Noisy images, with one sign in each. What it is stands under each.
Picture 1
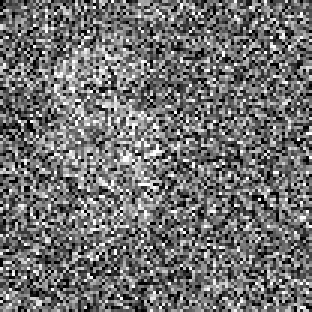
light section sign
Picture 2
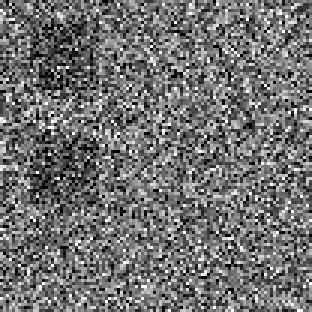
dark colon
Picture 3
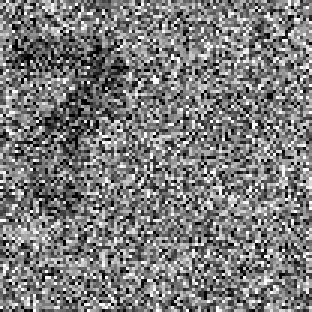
dark question mark
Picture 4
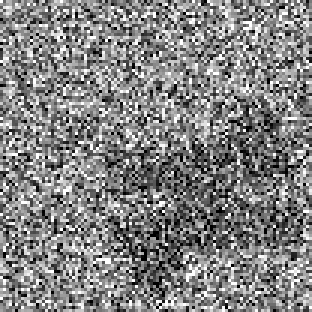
dark not-equal sign
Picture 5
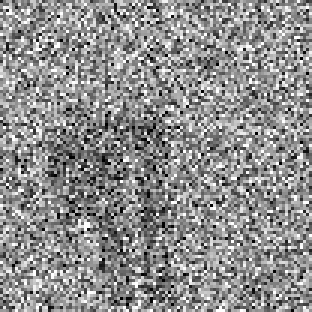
dark pilcrow
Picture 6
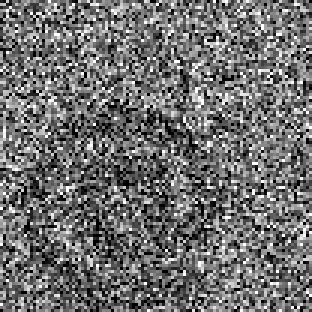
dark at sign
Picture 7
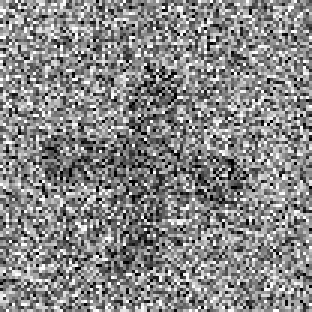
dark plus sign
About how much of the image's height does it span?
two thirds
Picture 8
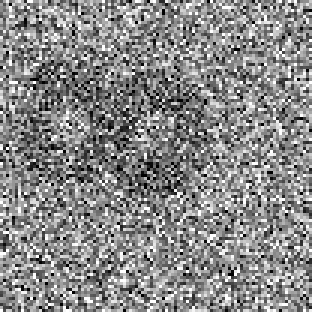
dark infinity sign
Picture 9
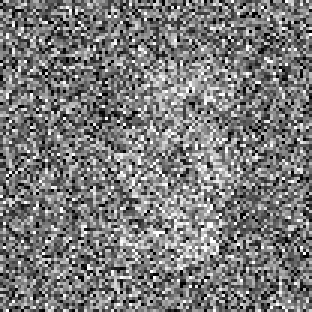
light section sign
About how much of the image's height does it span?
two thirds
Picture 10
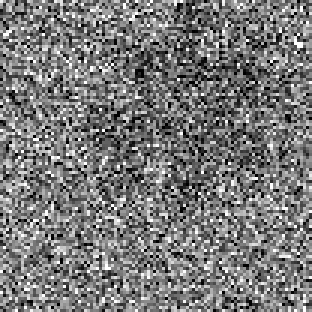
dark hash sign
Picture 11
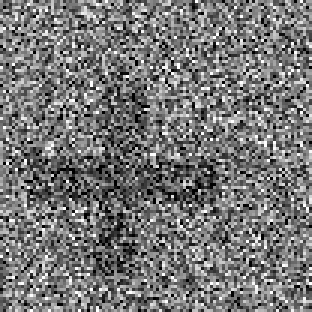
dark plus sign
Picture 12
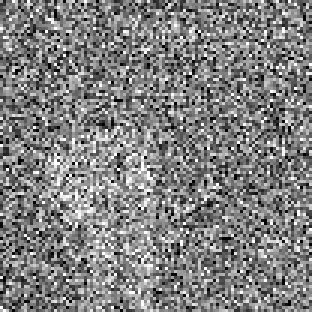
light pilcrow
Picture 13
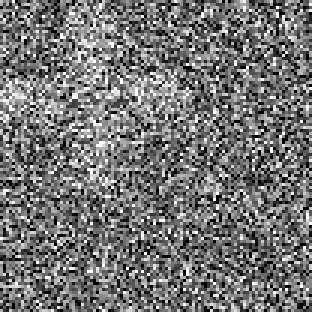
light plus sign
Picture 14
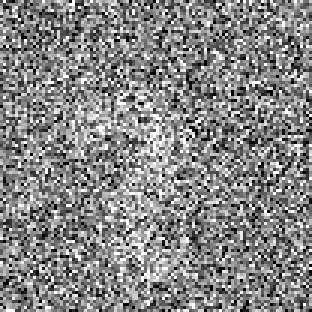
light question mark
